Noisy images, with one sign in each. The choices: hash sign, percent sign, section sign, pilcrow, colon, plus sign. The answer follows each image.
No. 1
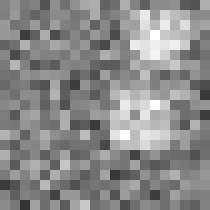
light colon
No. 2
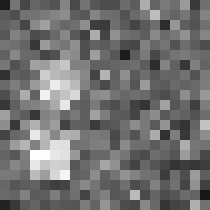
light colon
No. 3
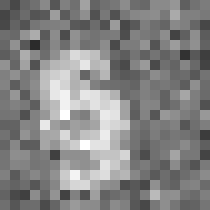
light section sign
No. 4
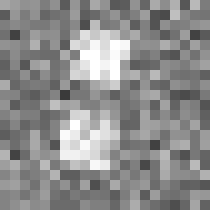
light colon
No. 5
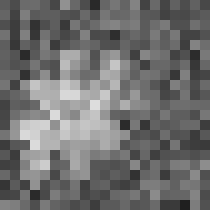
light hash sign
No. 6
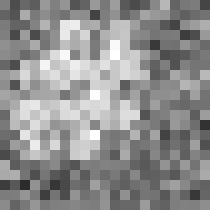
light hash sign
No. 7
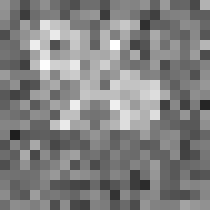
light percent sign
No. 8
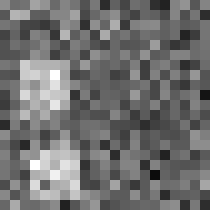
light colon
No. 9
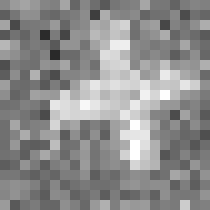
light plus sign
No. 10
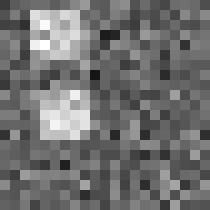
light colon
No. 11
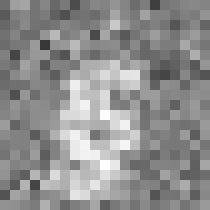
light section sign
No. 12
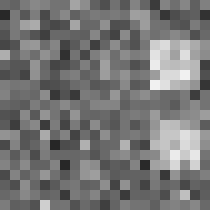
light colon
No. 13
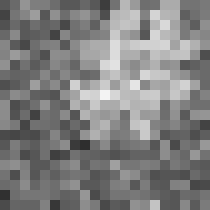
light hash sign
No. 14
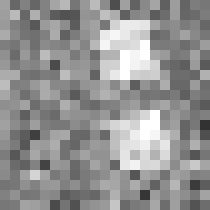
light colon
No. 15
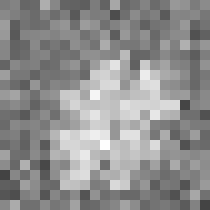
light hash sign
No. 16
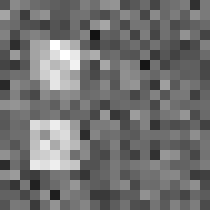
light colon
